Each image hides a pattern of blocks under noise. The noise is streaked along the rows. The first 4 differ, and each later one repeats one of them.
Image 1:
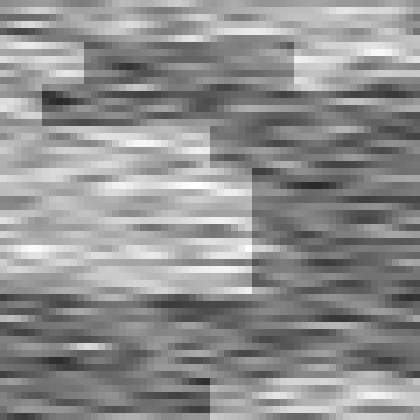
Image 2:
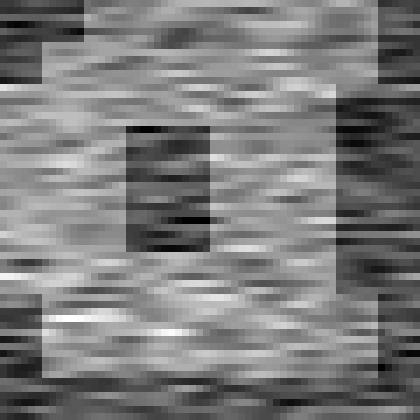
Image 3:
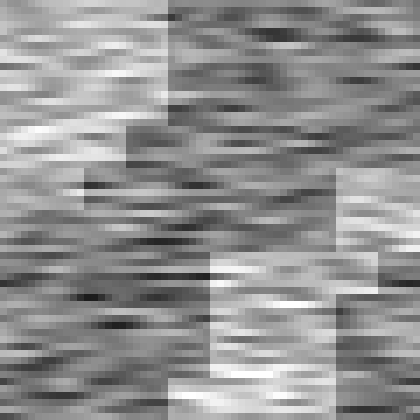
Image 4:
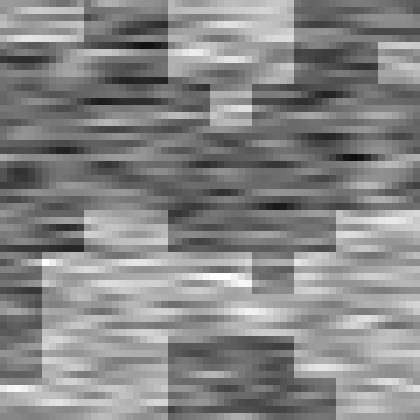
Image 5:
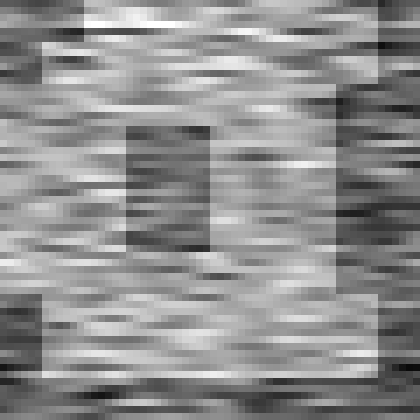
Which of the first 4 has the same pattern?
2
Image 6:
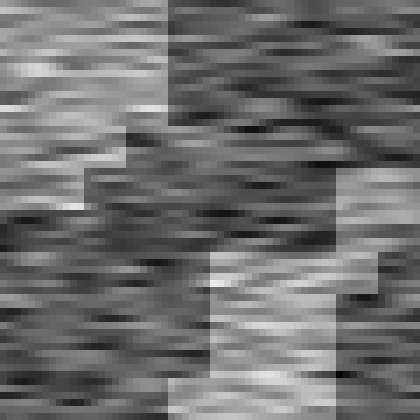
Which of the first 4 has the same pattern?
3
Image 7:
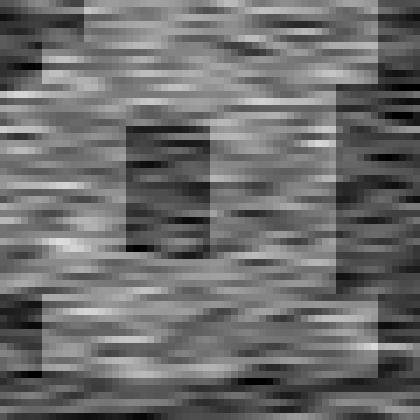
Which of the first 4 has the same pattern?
2
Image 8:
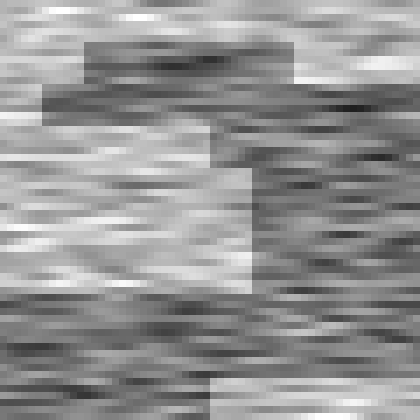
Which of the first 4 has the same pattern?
1
